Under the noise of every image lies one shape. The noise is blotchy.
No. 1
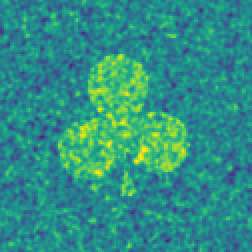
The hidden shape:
club
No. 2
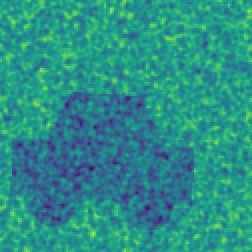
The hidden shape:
car
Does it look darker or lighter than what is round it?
darker
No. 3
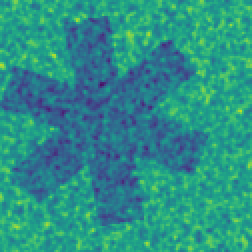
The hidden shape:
asterisk
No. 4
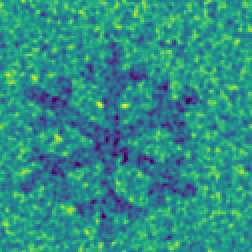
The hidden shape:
snowflake
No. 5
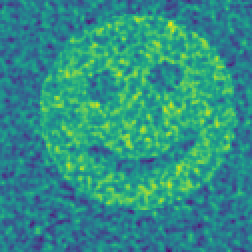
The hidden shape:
smiling face
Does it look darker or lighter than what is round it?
lighter
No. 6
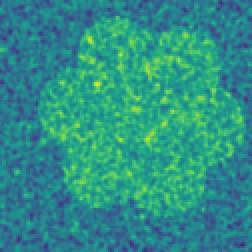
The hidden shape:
flower
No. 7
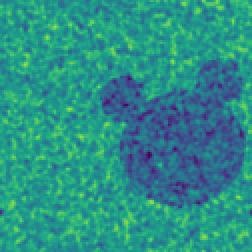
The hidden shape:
bear's head
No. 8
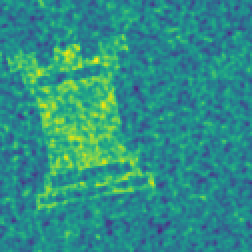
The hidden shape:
chess rook
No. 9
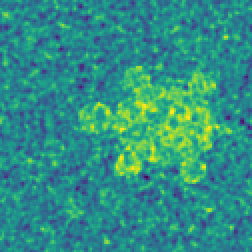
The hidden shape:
turtle
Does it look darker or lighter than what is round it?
lighter
